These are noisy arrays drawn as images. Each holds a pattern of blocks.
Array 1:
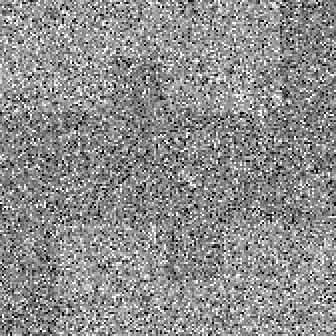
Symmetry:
the same after a half turn
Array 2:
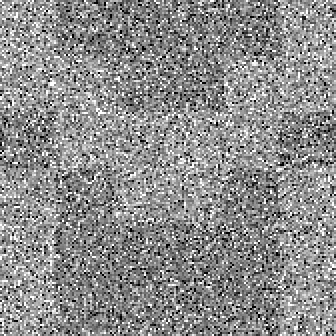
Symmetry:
left and right mirror each other
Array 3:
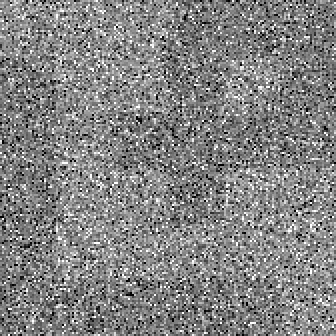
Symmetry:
mirrored about the diagonal from the bottom left
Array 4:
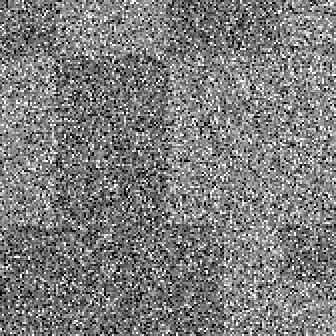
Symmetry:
no symmetry
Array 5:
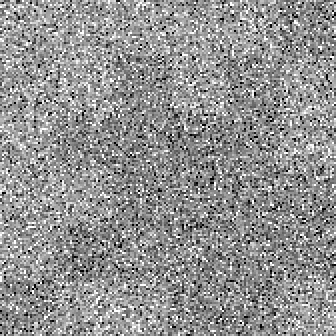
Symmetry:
mirrored about the diagonal from the top left
